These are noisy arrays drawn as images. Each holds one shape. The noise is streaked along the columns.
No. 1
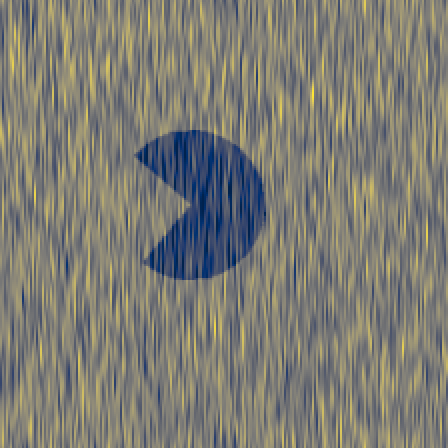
disc with a wedge cut out
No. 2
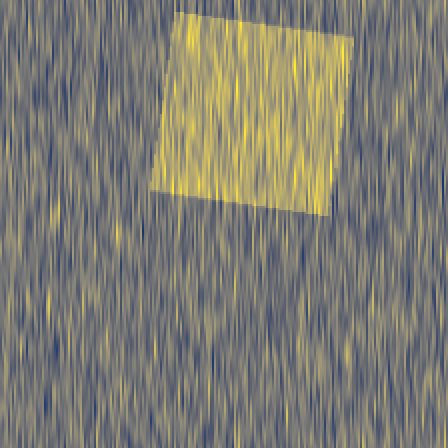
square
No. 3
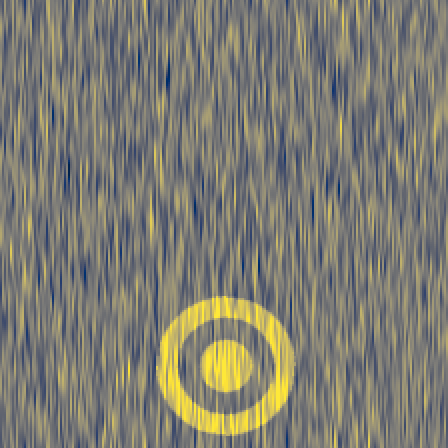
bullseye
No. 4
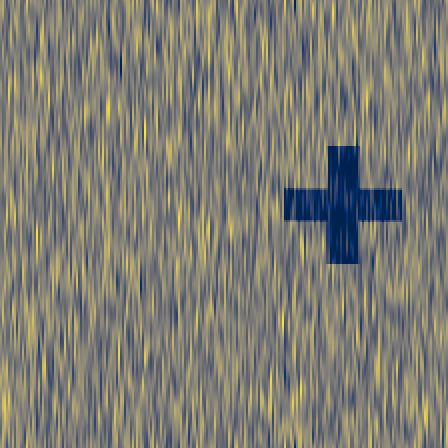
cross
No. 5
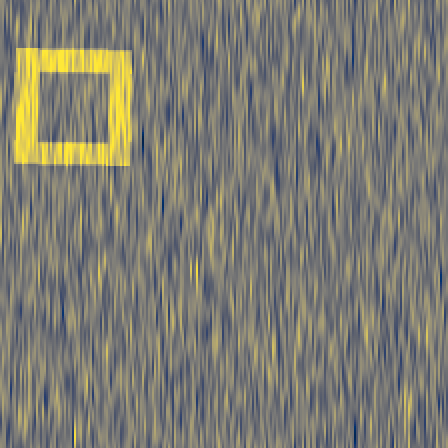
square frame
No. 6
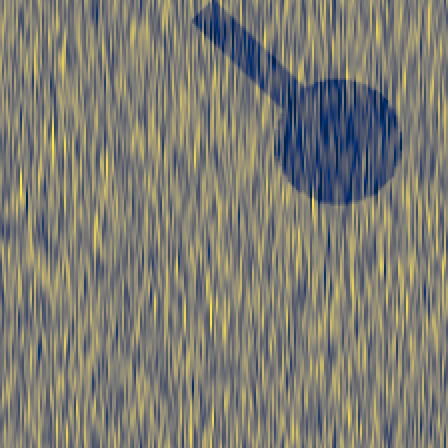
lollipop
